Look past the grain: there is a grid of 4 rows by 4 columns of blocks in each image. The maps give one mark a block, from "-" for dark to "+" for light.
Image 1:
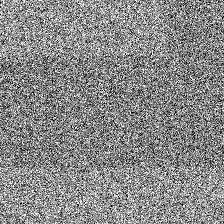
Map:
+ + + -
- - - -
- - - -
+ + + +
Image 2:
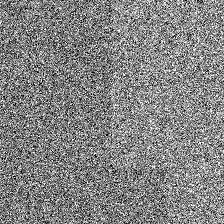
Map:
- - + +
- - + +
- - + +
- - - +
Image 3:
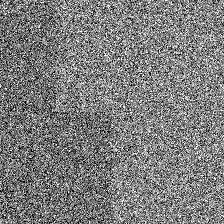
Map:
- + + +
- + + +
- - + +
- - + +
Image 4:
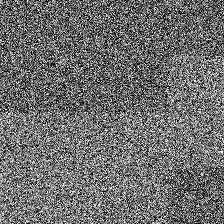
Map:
- - - -
- - - +
+ + + +
+ + + -
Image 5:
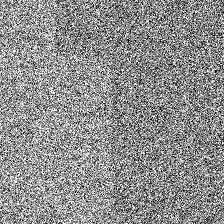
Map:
+ - - -
+ + - -
+ + - -
+ + - -
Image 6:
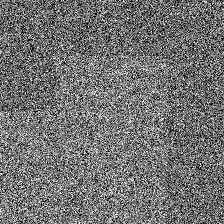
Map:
- - - -
- + + -
+ + + -
+ + + -
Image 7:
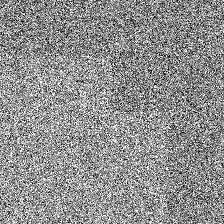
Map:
- - - -
+ + - -
+ + + -
+ + + -
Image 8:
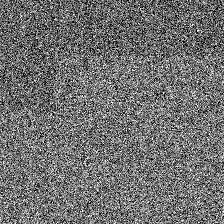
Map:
- - - -
- + + +
+ + + +
+ + + +
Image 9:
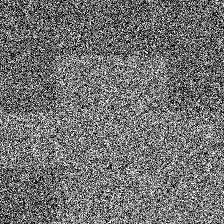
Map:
- - - -
- + + -
+ + + +
- + + +
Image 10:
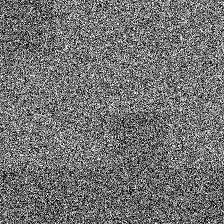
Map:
- + + +
+ + + +
+ + - +
- - - -
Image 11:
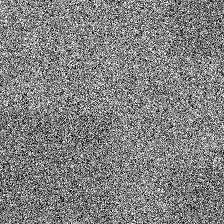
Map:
+ + + -
+ + + +
- - + +
- - + -
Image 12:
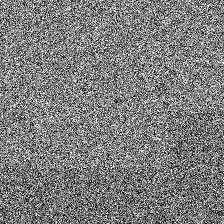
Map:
+ + + +
+ + + +
+ + + -
- - - -
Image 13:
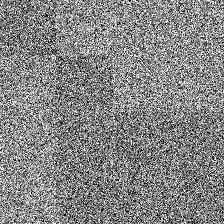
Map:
- + + +
+ - + +
+ - - -
+ - - -
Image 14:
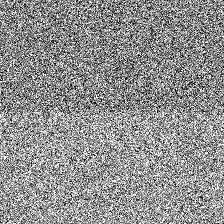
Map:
- - - -
- - - -
+ + + +
+ + + +
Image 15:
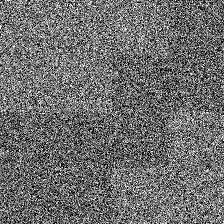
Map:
+ + + -
+ + - -
- - - +
- - + +
